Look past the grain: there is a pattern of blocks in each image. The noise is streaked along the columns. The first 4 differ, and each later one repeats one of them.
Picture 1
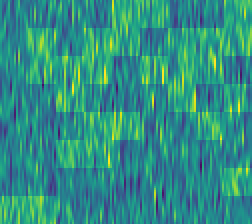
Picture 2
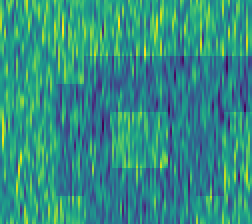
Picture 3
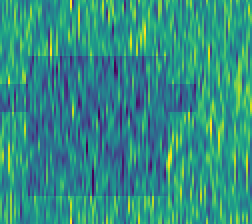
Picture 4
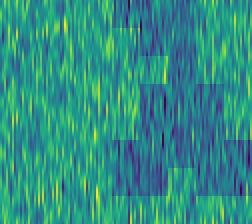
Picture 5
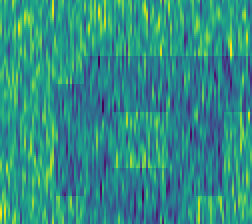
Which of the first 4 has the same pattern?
2
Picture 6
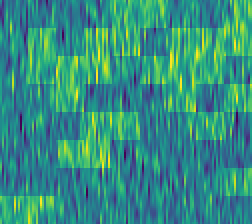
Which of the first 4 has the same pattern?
1
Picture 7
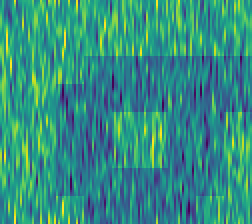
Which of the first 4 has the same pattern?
2
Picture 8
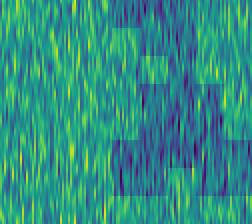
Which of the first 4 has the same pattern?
4
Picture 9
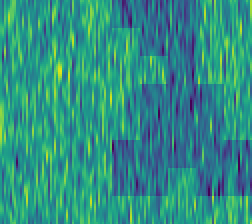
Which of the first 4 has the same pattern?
4
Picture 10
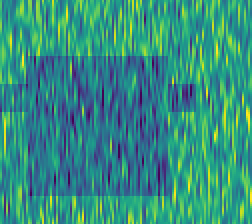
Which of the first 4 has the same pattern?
3
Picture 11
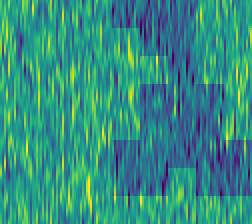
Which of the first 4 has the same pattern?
4
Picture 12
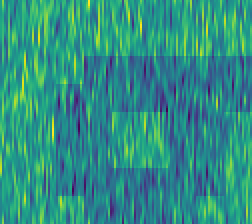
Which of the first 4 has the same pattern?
2
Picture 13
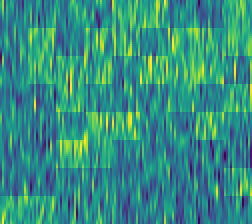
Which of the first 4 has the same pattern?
1
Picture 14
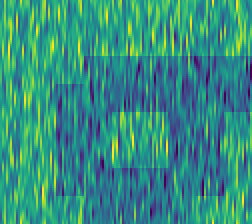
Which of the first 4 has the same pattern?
2
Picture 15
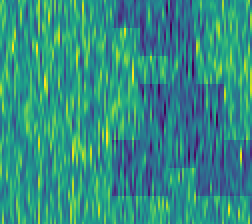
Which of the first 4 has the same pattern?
4
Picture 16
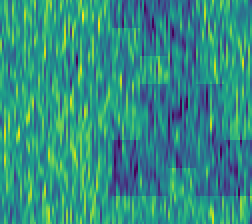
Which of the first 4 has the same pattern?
4
